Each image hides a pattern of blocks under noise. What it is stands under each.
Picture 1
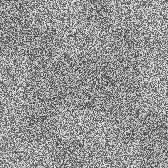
the same after a half turn
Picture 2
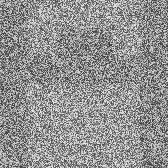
left and right mirror each other
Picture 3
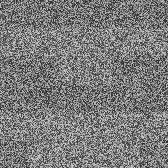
left and right mirror each other
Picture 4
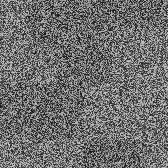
no symmetry
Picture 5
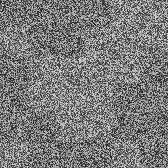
mirrored about the diagonal from the bottom left
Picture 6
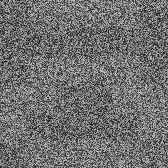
left and right mirror each other
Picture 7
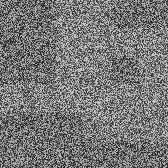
no symmetry
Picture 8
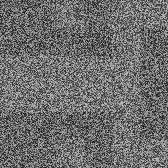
top and bottom mirror each other
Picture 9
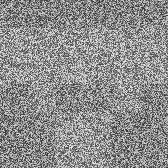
left and right mirror each other
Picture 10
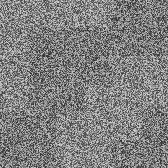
mirrored about the diagonal from the top left
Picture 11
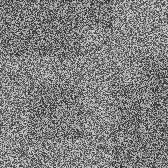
mirrored about the diagonal from the bottom left
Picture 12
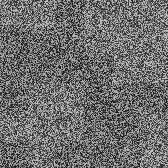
mirrored about the diagonal from the bottom left
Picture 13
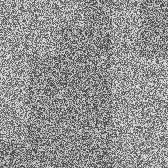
no symmetry
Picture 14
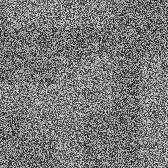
mirrored about the diagonal from the bottom left
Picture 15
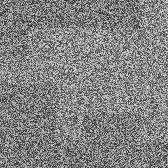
no symmetry
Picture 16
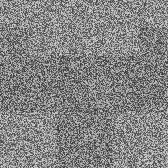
left and right mirror each other
